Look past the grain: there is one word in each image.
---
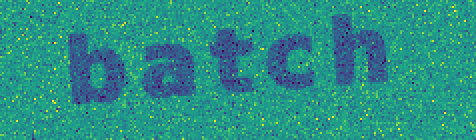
batch
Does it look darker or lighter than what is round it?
darker
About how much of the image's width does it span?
two thirds
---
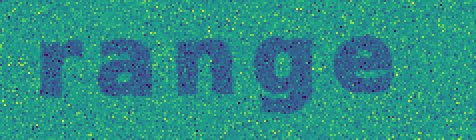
range
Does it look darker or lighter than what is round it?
darker
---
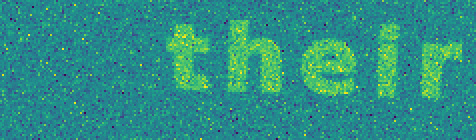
their
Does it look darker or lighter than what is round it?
lighter
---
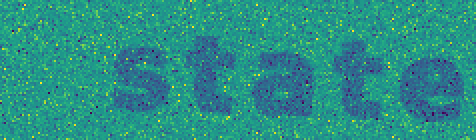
state
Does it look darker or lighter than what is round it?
darker
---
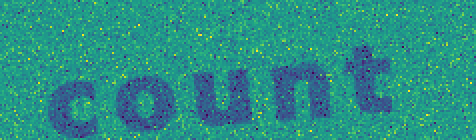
count
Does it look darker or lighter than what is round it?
darker
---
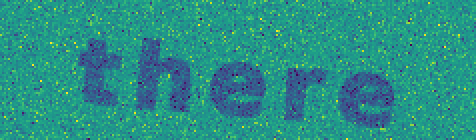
there
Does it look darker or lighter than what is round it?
darker
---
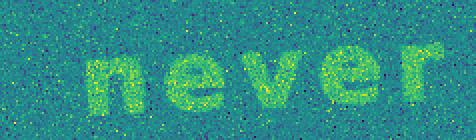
never
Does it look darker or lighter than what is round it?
lighter
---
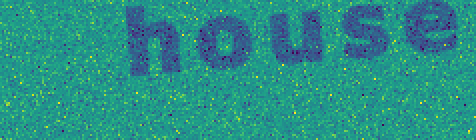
house
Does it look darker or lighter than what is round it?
darker
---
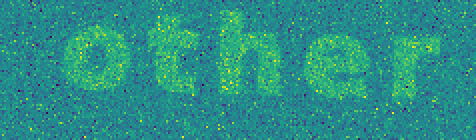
other
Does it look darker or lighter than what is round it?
lighter
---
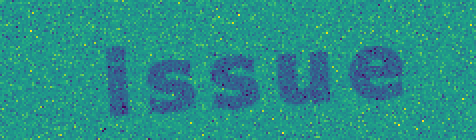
issue
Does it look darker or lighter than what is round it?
darker
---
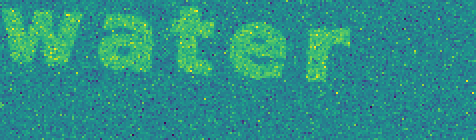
water
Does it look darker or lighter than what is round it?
lighter
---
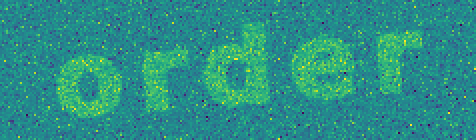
order
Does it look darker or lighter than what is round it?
lighter
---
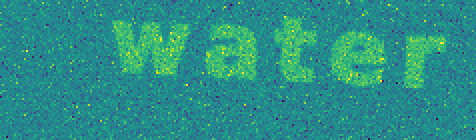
water
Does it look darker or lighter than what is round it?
lighter
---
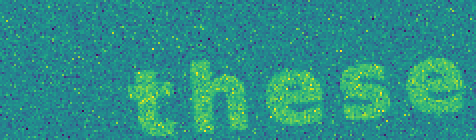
these
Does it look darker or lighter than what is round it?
lighter
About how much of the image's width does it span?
two thirds
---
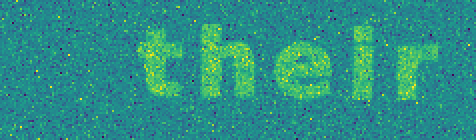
their
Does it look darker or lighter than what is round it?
lighter
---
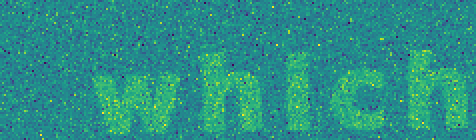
which
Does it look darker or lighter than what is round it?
lighter
